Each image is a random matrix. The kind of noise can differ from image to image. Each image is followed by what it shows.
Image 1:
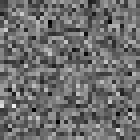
independent entries
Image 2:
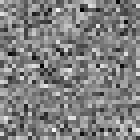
low rank plus noise
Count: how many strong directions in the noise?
five to eight
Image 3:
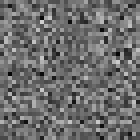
low rank plus noise
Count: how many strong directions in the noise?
five to eight
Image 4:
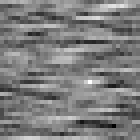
streaked along the rows
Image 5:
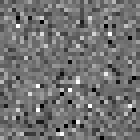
heavy tails
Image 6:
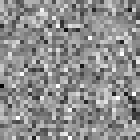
independent entries
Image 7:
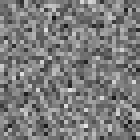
independent entries
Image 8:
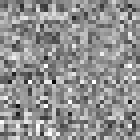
low rank plus noise
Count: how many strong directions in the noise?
five to eight
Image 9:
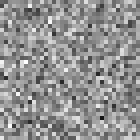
independent entries
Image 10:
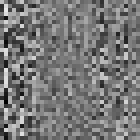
columns of uneven size
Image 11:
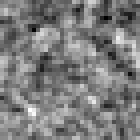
blotchy
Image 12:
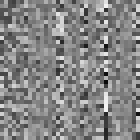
columns of uneven size
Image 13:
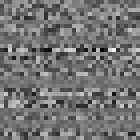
rows of uneven size
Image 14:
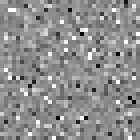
heavy tails
